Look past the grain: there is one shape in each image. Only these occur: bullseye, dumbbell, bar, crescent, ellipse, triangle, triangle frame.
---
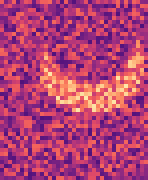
crescent
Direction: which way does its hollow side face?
up
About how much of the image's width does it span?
two thirds
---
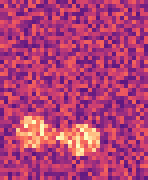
dumbbell
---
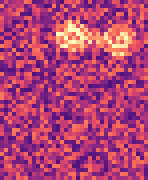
dumbbell
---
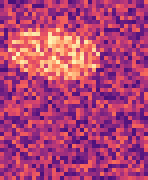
ellipse
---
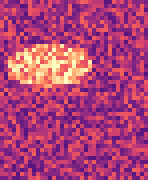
ellipse
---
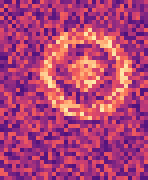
bullseye
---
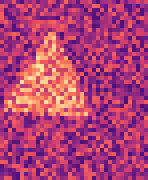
triangle
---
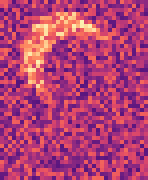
crescent
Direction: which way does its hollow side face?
down and right
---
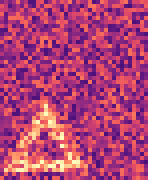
triangle frame
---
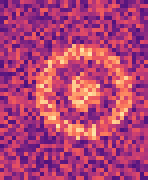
bullseye
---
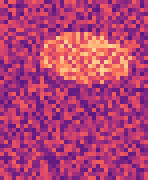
ellipse
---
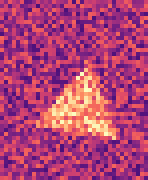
triangle
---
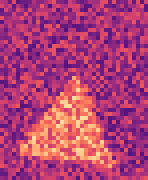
triangle
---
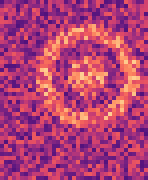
bullseye
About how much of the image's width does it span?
two thirds
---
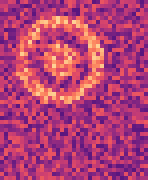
bullseye
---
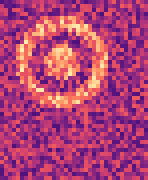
bullseye
